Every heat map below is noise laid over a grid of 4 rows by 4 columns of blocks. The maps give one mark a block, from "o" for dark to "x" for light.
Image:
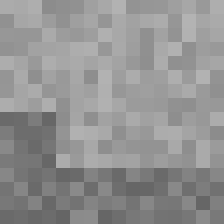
x x x x
x x x x
o x x x
o o o o
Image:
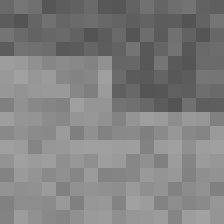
o o o o
x x o o
x x x x
x x x x
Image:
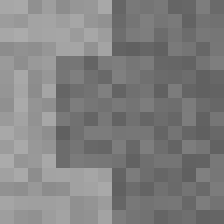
x x o o
x o o o
x o o o
x x o o
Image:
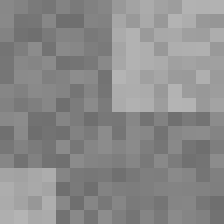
o o x x
o o x x
o o o o
x o o o
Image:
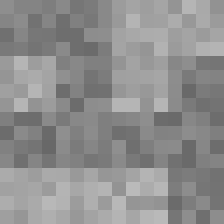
o o x x
x o x o
o o o o
x x x o
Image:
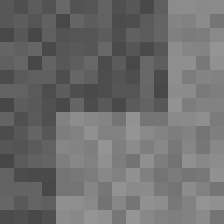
o o o x
o o o x
o x x x
o x x x
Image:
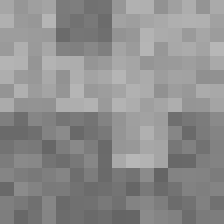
x o x x
x x x x
o o x o
o o o o
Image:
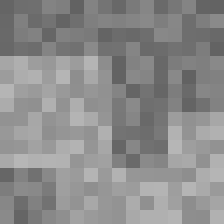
o o o o
x x o o
x x o x
o x x x
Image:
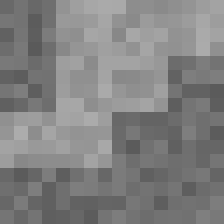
o x x x
o x x o
x x o o
o o o o
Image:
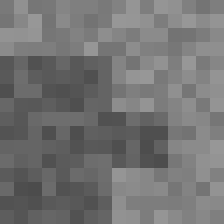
x x x x
o o x x
o o o x
o o x x
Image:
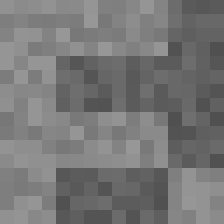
x x x o
x o o o
x x x o
x o o x
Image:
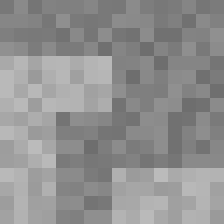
o o o o
x x o o
x o o o
x o x x
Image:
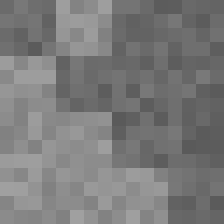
o x o o
x o o o
x x o o
x x x o
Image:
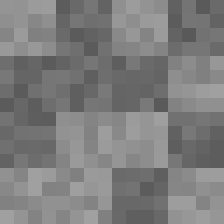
x o x o
o o o x
o x x o
x x o x
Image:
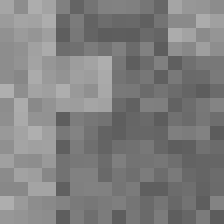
x o o x
x x o o
x o o o
x o o o
